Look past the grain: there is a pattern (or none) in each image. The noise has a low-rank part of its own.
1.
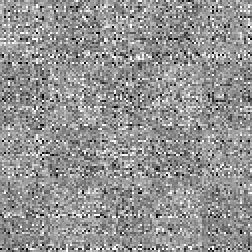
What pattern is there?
a checkerboard
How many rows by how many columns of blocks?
4 by 5
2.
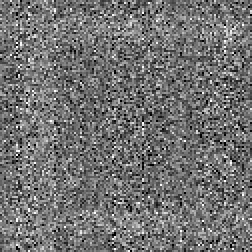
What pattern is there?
bands of rows crossing bands of columns
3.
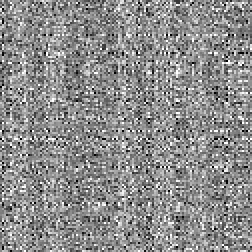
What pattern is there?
bands of columns
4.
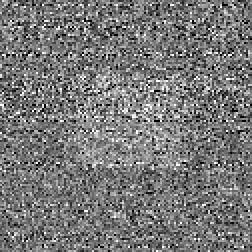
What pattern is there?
one block
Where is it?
centre
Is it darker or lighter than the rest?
lighter
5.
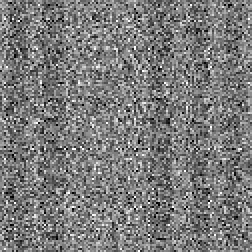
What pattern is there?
bands of columns
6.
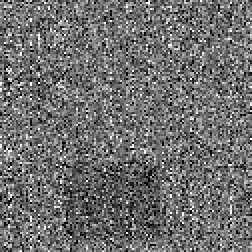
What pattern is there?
one block
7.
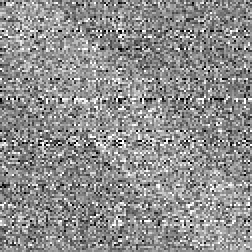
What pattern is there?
a diagonal band
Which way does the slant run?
top left to bottom right
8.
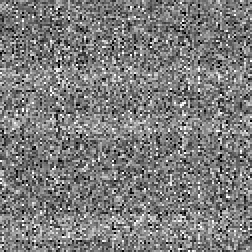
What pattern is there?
bands of rows
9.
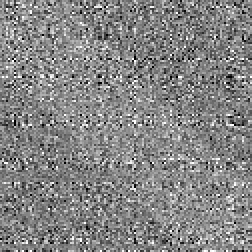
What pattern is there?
a diagonal band
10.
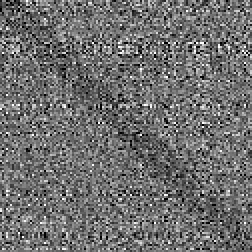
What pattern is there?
a diagonal band
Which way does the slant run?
top left to bottom right
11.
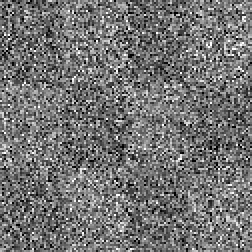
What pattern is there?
a checkerboard
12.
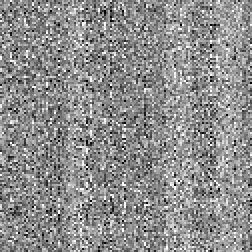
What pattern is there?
bands of columns
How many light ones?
3
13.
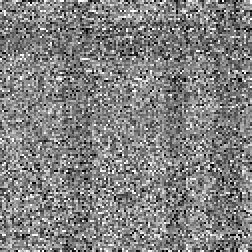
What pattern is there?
bands of rows crossing bands of columns
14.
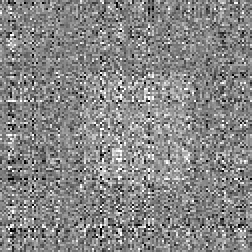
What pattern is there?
one block
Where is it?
centre
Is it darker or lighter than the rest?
lighter
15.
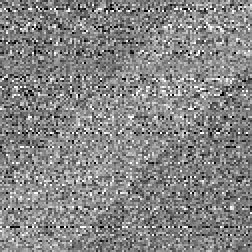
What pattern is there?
a diagonal band
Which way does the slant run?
bottom left to top right
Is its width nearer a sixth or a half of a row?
a half
